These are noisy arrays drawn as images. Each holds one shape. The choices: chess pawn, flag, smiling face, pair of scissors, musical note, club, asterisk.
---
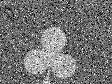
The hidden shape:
club
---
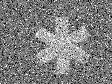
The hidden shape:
asterisk
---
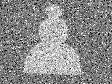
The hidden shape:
chess pawn
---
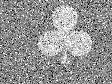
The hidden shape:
club
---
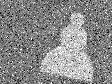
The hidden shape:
chess pawn
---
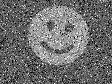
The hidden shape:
smiling face
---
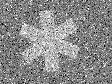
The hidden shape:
asterisk
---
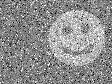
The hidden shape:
smiling face
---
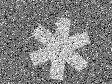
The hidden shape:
asterisk
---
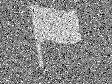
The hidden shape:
flag
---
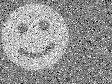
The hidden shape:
smiling face
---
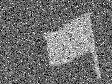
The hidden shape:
flag
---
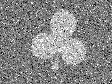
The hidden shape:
club
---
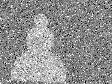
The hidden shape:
chess pawn
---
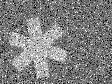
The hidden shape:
asterisk
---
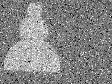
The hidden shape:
chess pawn
